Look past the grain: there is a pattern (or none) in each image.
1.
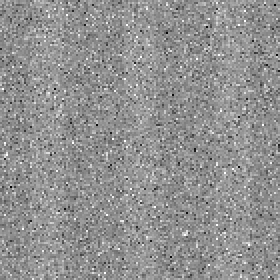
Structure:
vertical stripes
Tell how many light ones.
3
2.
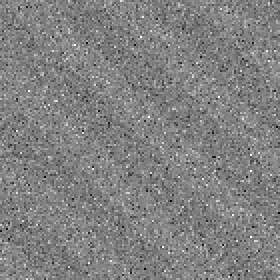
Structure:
diagonal stripes
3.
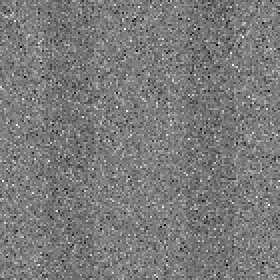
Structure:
vertical stripes
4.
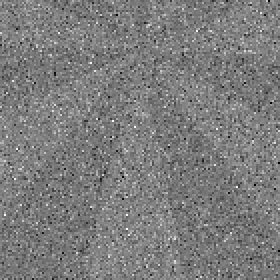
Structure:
spokes from one point
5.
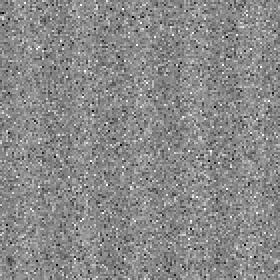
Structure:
vertical stripes
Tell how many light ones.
5
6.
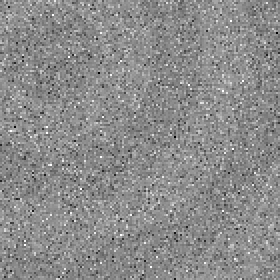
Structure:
rings round one point
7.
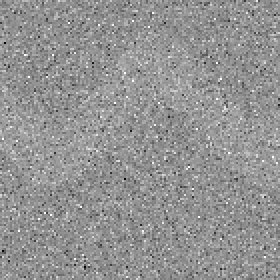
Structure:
a wavy band
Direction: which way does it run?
left to right
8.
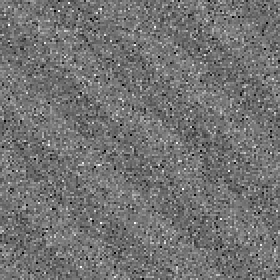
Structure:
diagonal stripes
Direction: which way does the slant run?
top left to bottom right
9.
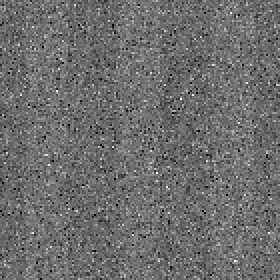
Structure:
vertical stripes
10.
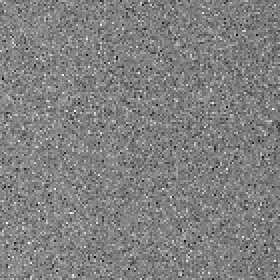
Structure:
a smooth slope
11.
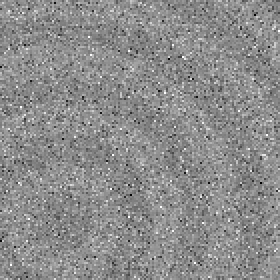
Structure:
rings round one point
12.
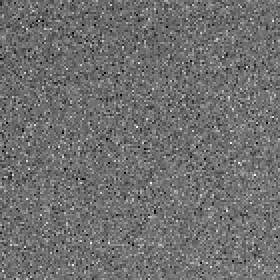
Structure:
a smooth slope
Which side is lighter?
bottom right
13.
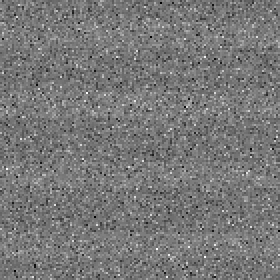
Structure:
horizontal stripes
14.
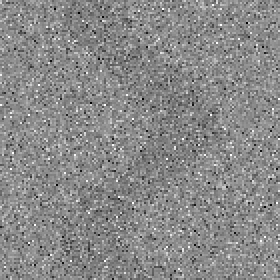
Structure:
a wavy band
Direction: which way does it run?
top to bottom
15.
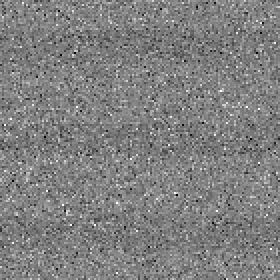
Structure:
horizontal stripes
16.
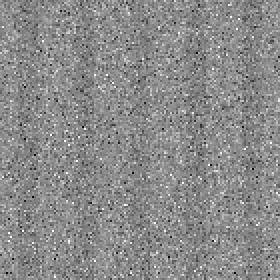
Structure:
vertical stripes
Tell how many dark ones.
5
